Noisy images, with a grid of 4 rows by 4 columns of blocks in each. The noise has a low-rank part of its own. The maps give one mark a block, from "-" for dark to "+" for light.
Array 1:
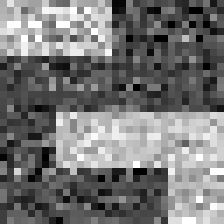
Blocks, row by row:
++--
----
-+++
---+
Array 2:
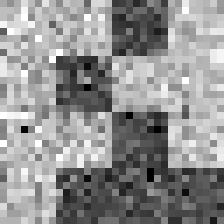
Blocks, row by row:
++-+
+-++
++-+
+---
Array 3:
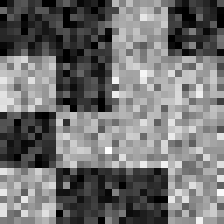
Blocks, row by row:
--+-
+-++
-+++
+--+
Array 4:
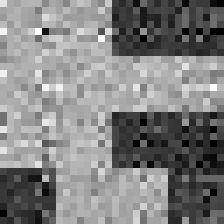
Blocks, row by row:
++--
++++
++--
-++-
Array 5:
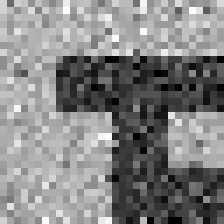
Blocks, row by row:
++++
+---
++-+
++--
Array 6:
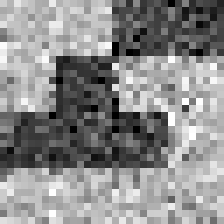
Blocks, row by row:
++--
+-++
---+
++++
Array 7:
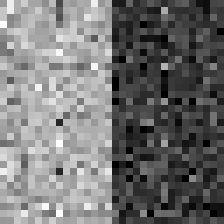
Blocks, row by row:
++--
++--
++--
++--
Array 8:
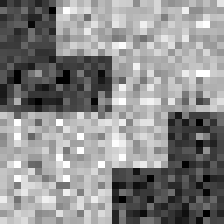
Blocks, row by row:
-+++
--++
+++-
++--
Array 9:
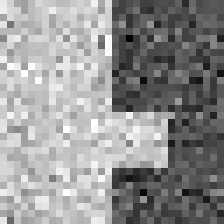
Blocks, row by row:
++--
++--
+++-
++--
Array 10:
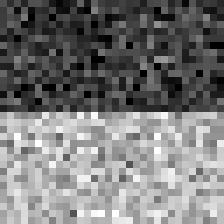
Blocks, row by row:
----
----
++++
++++
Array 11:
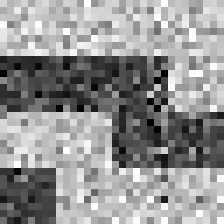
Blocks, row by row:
++++
---+
++--
-+++
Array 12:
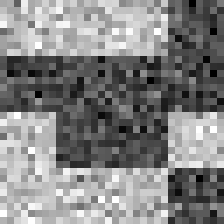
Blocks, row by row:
+++-
----
+--+
+++-
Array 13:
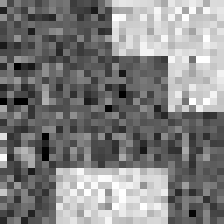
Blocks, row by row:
--++
---+
----
-++-
